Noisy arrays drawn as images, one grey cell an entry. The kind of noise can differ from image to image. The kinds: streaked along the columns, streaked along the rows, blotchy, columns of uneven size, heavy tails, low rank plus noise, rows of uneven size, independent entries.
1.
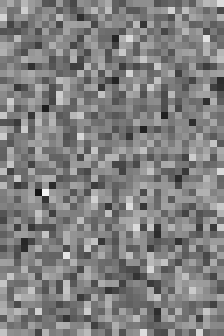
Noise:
independent entries
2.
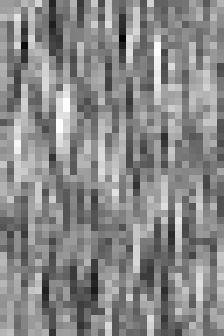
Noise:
streaked along the columns
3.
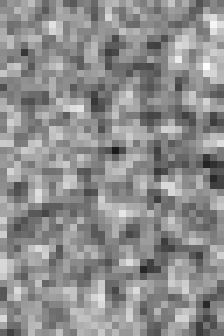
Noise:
blotchy
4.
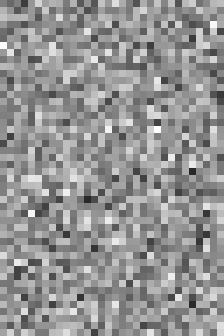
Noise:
independent entries
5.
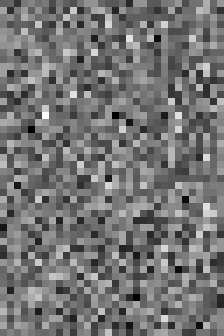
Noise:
independent entries
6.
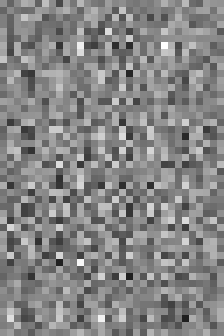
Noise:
low rank plus noise
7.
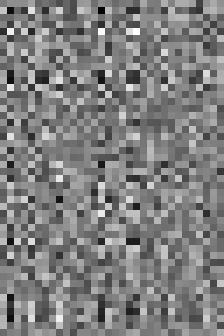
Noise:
low rank plus noise
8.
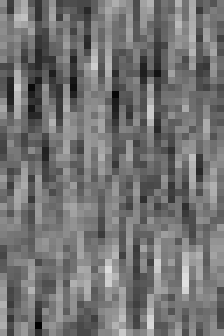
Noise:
streaked along the columns
